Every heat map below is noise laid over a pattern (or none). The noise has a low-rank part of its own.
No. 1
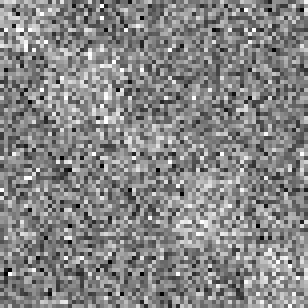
blocks along the diagonal
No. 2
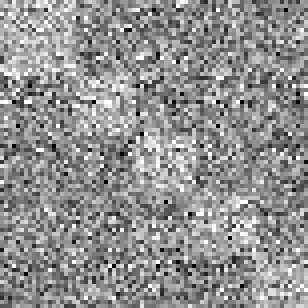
blocks along the diagonal
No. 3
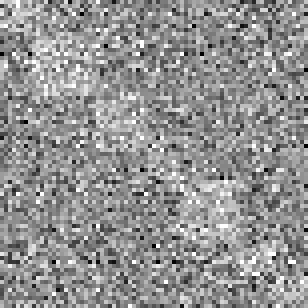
blocks along the diagonal
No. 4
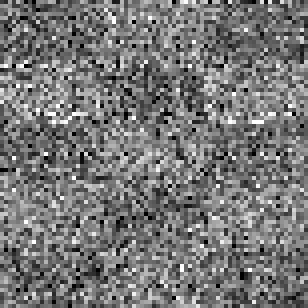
a checkerboard
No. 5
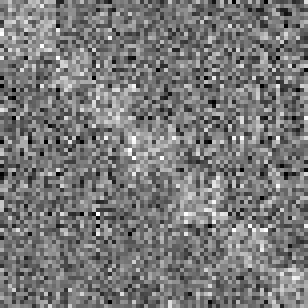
blocks along the diagonal
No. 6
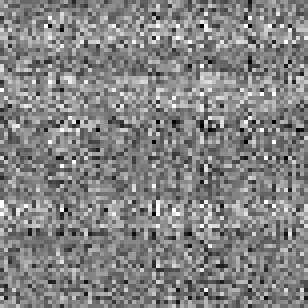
bands of rows
